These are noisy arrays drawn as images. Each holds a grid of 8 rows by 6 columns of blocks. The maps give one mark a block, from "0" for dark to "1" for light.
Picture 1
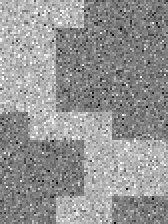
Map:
1 1 1 0 0 0
1 1 0 0 0 0
1 1 0 0 0 0
1 1 0 0 0 0
0 1 1 1 0 0
0 0 0 1 1 1
0 0 0 1 1 1
0 0 1 1 0 0
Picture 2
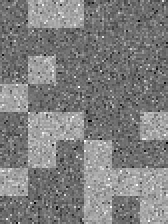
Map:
0 1 1 0 0 0
0 0 0 0 0 0
0 1 0 0 0 0
1 0 0 0 0 0
0 1 1 0 0 1
0 1 0 1 0 0
1 0 0 1 1 1
0 0 0 1 0 1
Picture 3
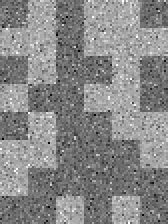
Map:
0 1 0 1 1 0
1 1 0 1 1 1
0 1 0 0 1 0
1 0 0 1 1 0
0 1 0 0 1 1
1 1 0 0 0 1
1 0 0 0 0 0
0 0 1 0 1 0
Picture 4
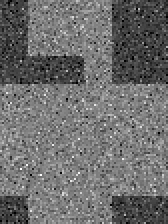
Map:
0 1 1 1 0 0
0 1 1 1 0 0
0 0 0 1 0 0
1 1 1 1 1 1
1 1 1 1 1 1
1 1 1 1 1 1
1 1 1 1 1 1
0 1 1 1 0 0
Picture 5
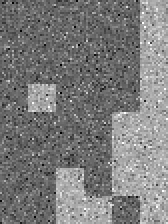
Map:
0 0 0 0 0 1
0 0 0 0 0 1
0 0 0 0 0 1
0 1 0 0 0 1
0 0 0 0 1 1
0 0 0 0 1 1
0 0 1 0 1 1
0 0 1 1 0 1
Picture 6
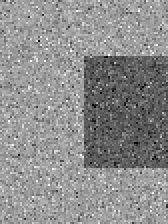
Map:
1 1 1 1 1 1
1 1 1 1 1 1
1 1 1 0 0 0
1 1 1 0 0 0
1 1 1 0 0 0
1 1 1 0 0 0
1 1 1 1 1 1
1 1 1 1 1 1
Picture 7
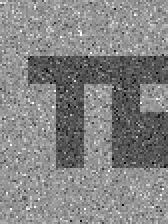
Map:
1 1 1 1 1 1
1 1 1 1 1 1
1 0 0 0 0 0
1 1 0 1 0 1
1 1 0 1 0 0
1 1 0 1 0 0
1 1 1 1 1 1
1 1 1 1 1 1
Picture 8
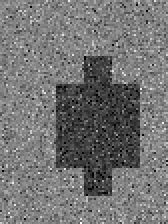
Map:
1 1 1 1 1 1
1 1 1 1 1 1
1 1 1 0 1 1
1 1 0 0 0 1
1 1 0 0 0 1
1 1 0 0 0 1
1 1 1 0 1 1
1 1 1 1 1 1
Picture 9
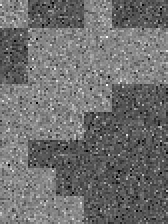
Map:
1 0 0 1 0 0
0 1 1 1 1 1
0 1 1 1 1 1
1 1 1 1 0 0
1 1 1 0 0 0
1 0 0 0 0 0
1 1 0 0 0 0
1 1 1 0 0 0
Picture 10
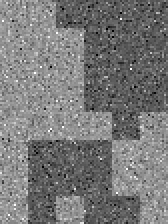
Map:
1 1 0 0 0 0
1 1 1 0 0 0
1 1 1 0 0 0
1 1 1 0 0 0
1 1 1 1 0 1
1 0 0 0 1 1
1 0 0 0 1 1
1 0 1 0 0 1
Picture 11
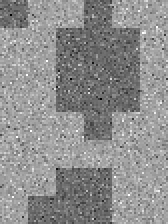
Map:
0 1 1 0 1 1
1 1 0 0 0 1
1 1 0 0 0 1
1 1 0 0 0 1
1 1 1 0 1 1
1 1 1 1 1 1
1 1 0 0 1 1
1 0 0 0 1 1
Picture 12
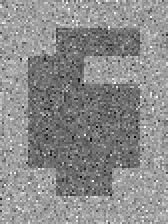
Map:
1 1 1 1 1 1
1 1 0 0 0 1
1 0 0 1 1 1
1 0 0 0 0 1
1 0 0 0 0 1
1 0 0 0 0 1
1 1 0 0 1 1
1 1 1 1 1 1
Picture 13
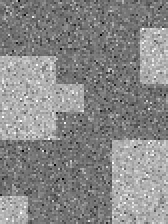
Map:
0 0 0 0 0 0
0 0 0 0 0 1
1 1 0 0 0 1
1 1 1 0 0 0
1 1 0 0 0 0
0 0 0 0 1 1
0 0 0 0 1 1
1 0 0 0 1 1
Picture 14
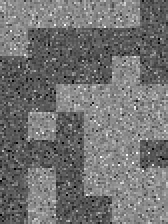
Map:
1 1 1 1 1 0
1 0 0 0 0 0
0 0 0 0 1 0
0 0 1 1 1 1
0 1 0 1 1 1
0 0 0 1 1 0
0 1 0 1 1 1
0 1 0 0 1 1
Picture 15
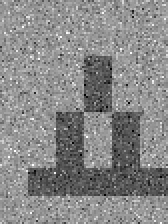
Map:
1 1 1 1 1 1
1 1 1 1 1 1
1 1 1 0 1 1
1 1 1 0 1 1
1 1 0 1 0 1
1 1 0 1 0 1
1 0 0 0 0 0
1 1 1 1 1 1
